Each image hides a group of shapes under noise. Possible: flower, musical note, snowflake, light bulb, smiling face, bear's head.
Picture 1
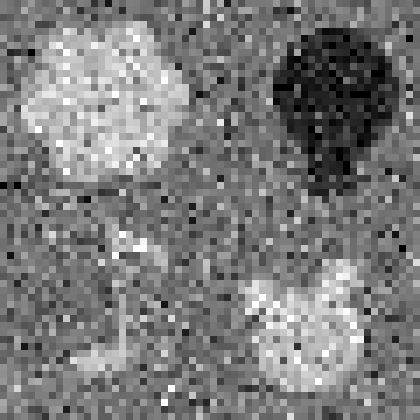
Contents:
top left: light flower; top right: dark light bulb; bottom left: light musical note; bottom right: light bear's head
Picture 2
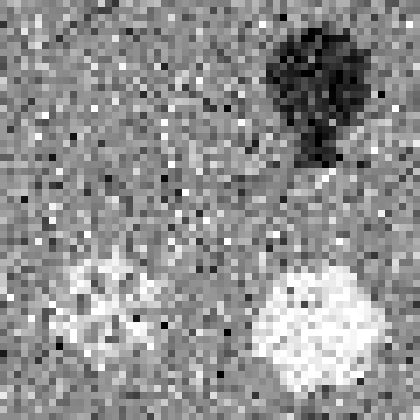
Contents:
top right: dark light bulb; bottom left: light snowflake; bottom right: light flower
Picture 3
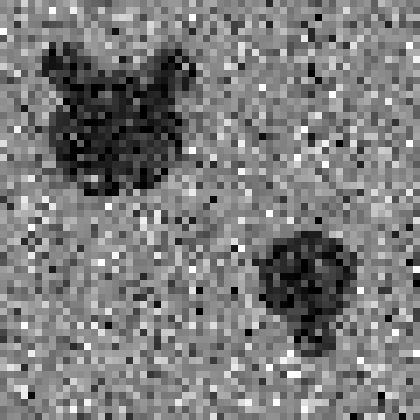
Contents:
top left: dark bear's head; bottom right: dark light bulb
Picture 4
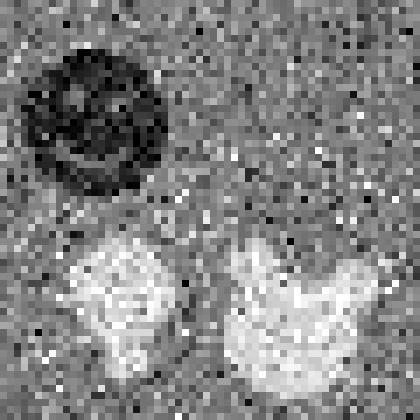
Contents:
top left: dark smiling face; bottom left: light light bulb; bottom right: light bear's head
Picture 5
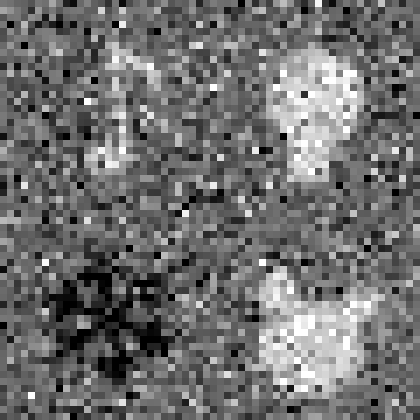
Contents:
top left: light musical note; top right: light light bulb; bottom left: dark snowflake; bottom right: light bear's head
